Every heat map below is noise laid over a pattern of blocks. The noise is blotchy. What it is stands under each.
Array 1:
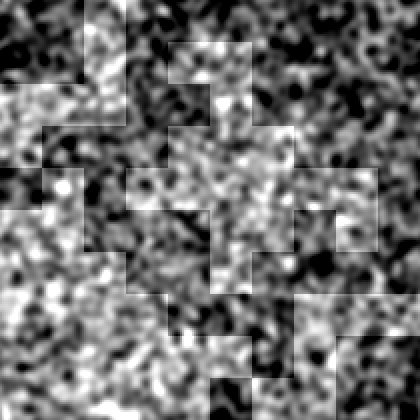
mirrored about the diagonal from the bottom left
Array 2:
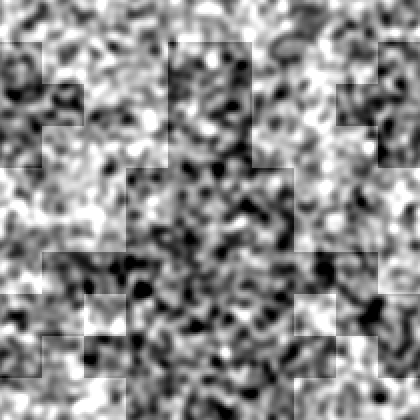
left and right mirror each other
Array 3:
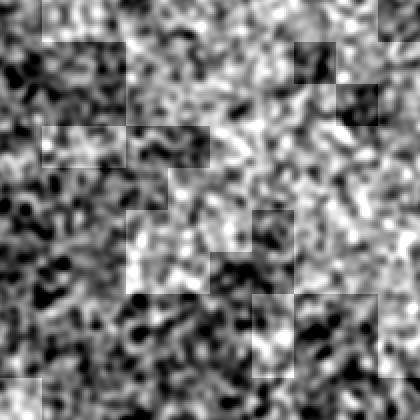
mirrored about the diagonal from the bottom left
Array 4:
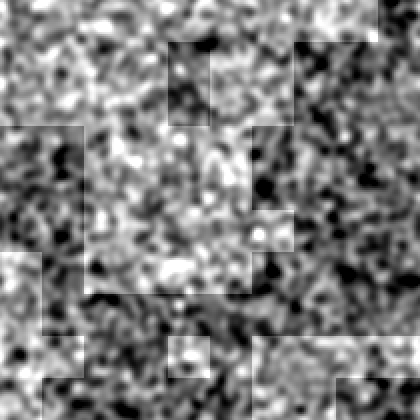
no symmetry
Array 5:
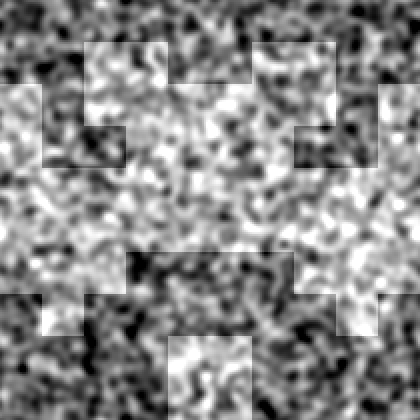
left and right mirror each other
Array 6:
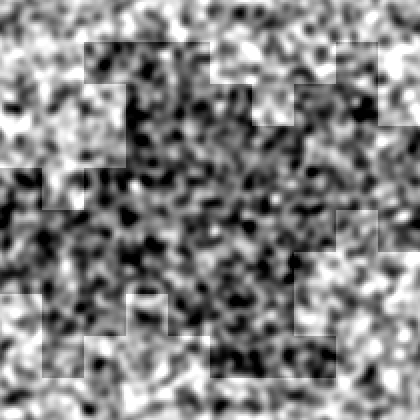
the same after a half turn
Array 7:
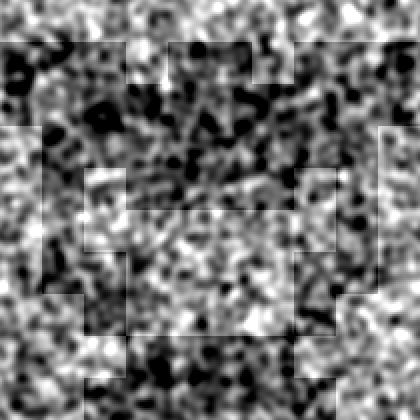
left and right mirror each other
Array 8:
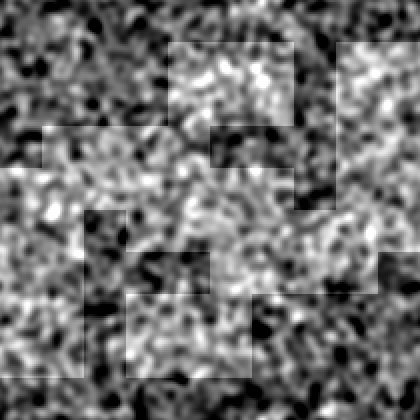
the same after a half turn
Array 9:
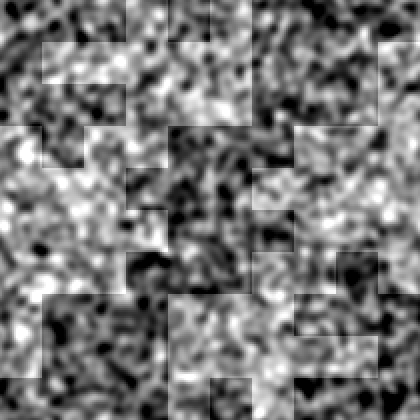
the same after a half turn
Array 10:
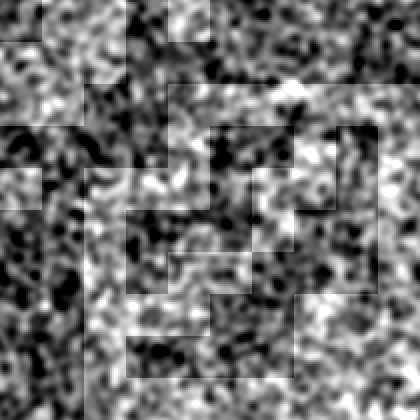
mirrored about the diagonal from the top left
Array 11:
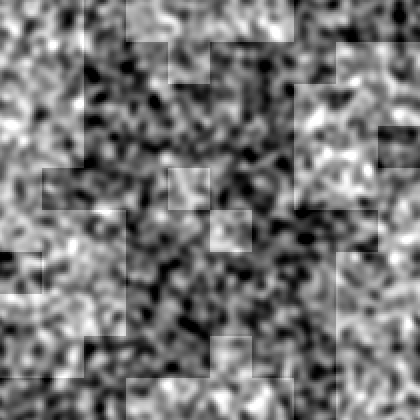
the same after a half turn
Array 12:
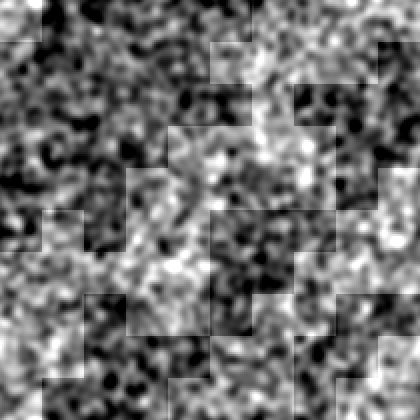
mirrored about the diagonal from the top left
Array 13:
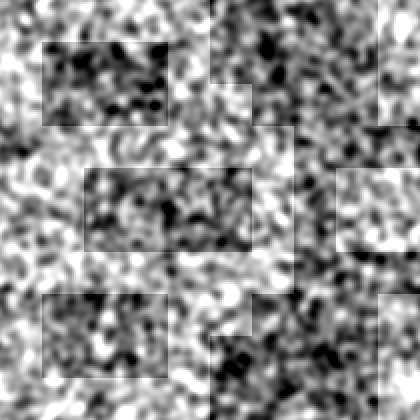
top and bottom mirror each other
